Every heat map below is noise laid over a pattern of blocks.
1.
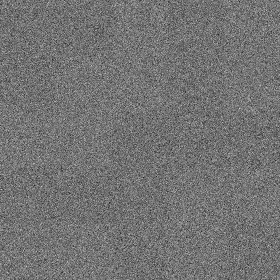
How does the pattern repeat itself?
mirrored about the diagonal from the top left
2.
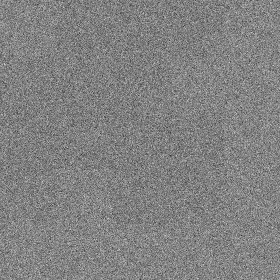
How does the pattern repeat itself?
mirrored about the diagonal from the top left
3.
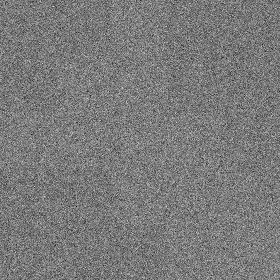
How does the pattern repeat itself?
mirrored about the diagonal from the top left
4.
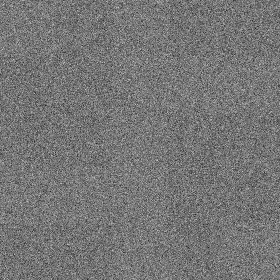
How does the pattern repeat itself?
the same after a half turn
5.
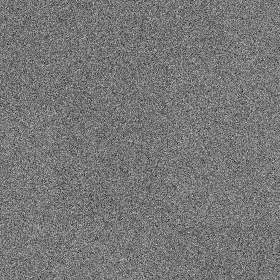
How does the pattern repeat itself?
no symmetry
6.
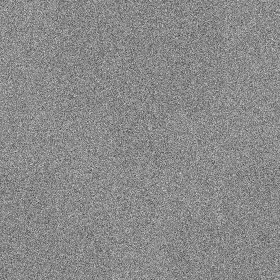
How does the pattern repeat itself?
left and right mirror each other
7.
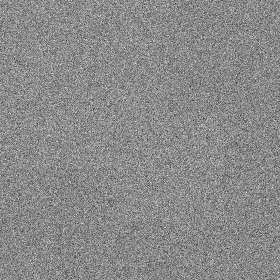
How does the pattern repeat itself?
mirrored about the diagonal from the top left
